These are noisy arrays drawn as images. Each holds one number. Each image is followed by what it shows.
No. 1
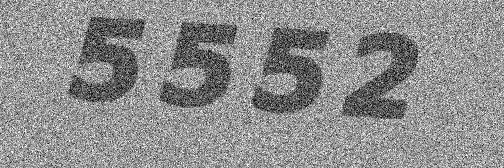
5552
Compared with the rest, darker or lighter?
darker
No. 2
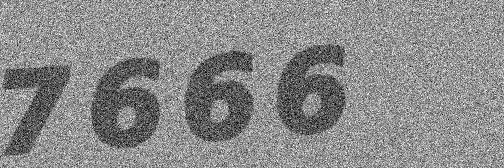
7666
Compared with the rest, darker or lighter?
darker
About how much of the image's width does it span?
two thirds
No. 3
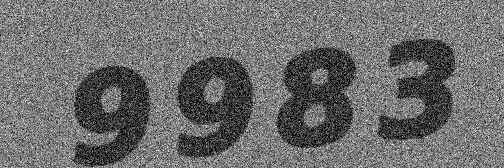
9983
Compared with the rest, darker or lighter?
darker
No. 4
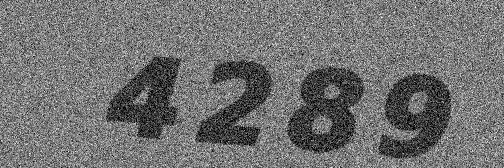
4289
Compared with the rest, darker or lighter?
darker
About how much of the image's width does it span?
two thirds
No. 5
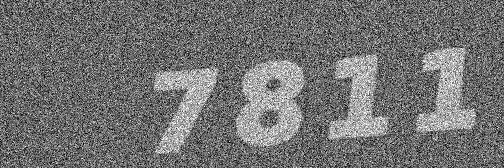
7811
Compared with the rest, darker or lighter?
lighter
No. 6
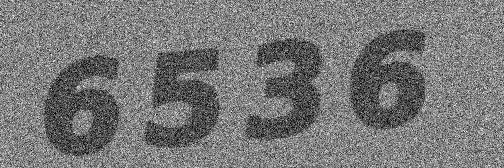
6536
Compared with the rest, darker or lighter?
darker
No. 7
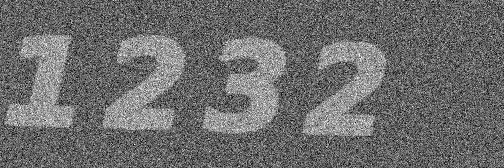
1232
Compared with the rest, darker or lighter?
lighter
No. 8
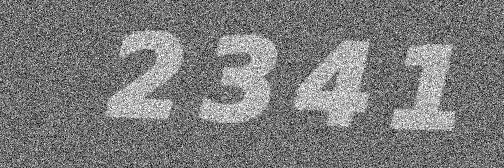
2341
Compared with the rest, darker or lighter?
lighter
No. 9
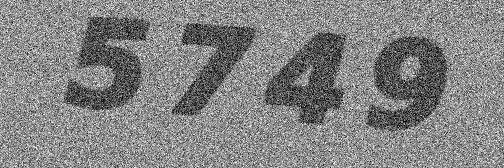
5749
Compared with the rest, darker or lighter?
darker
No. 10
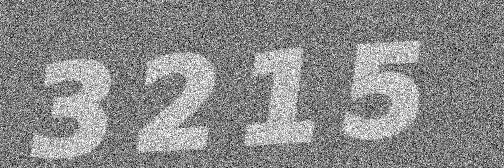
3215
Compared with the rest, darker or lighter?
lighter
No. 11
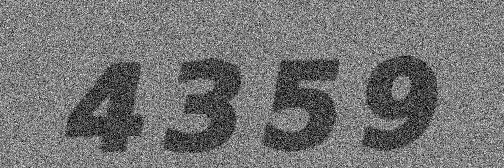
4359
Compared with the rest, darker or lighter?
darker
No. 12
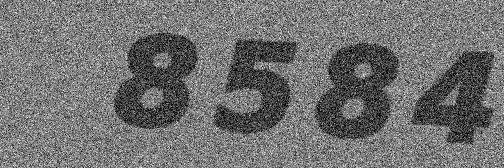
8584
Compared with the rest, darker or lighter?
darker
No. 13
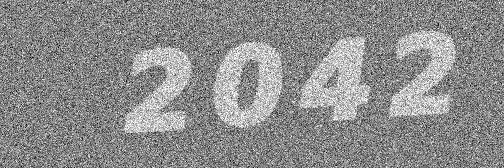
2042
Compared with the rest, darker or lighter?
lighter
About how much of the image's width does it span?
two thirds
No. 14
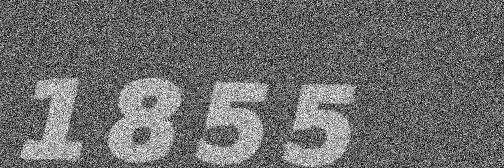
1855
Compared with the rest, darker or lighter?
lighter
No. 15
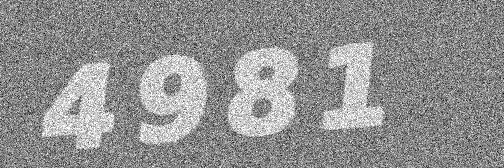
4981
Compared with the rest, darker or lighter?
lighter
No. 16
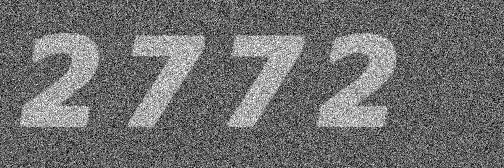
2772
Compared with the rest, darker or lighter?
lighter
